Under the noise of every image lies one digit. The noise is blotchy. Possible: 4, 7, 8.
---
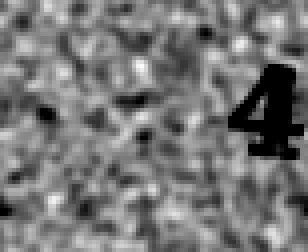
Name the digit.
4
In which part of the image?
middle right
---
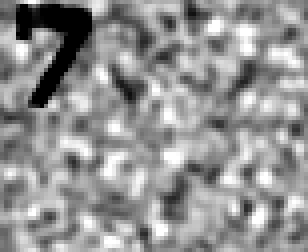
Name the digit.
7
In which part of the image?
top left
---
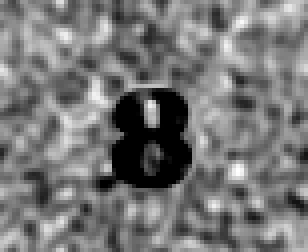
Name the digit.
8
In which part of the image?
centre
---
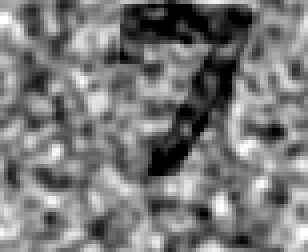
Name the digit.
7
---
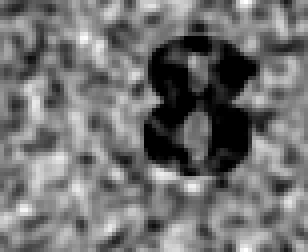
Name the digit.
8
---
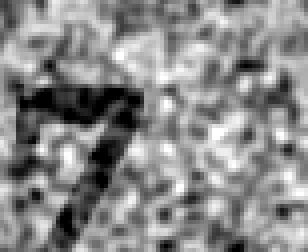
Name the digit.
7
